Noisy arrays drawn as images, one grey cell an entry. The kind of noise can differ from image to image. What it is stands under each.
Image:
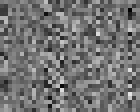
columns of uneven size
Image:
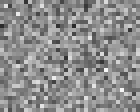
independent entries
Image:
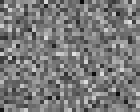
independent entries
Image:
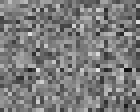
low rank plus noise
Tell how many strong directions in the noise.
two
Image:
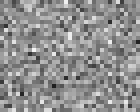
independent entries
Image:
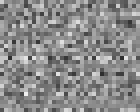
rows of uneven size
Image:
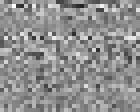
rows of uneven size
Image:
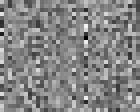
columns of uneven size
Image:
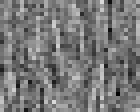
streaked along the columns
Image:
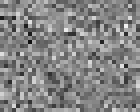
low rank plus noise
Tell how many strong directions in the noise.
two
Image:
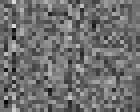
columns of uneven size
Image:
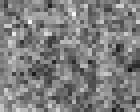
blotchy
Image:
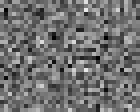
low rank plus noise
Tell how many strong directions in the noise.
three or four
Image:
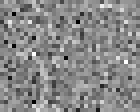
heavy tails
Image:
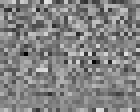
rows of uneven size
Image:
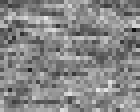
streaked along the rows
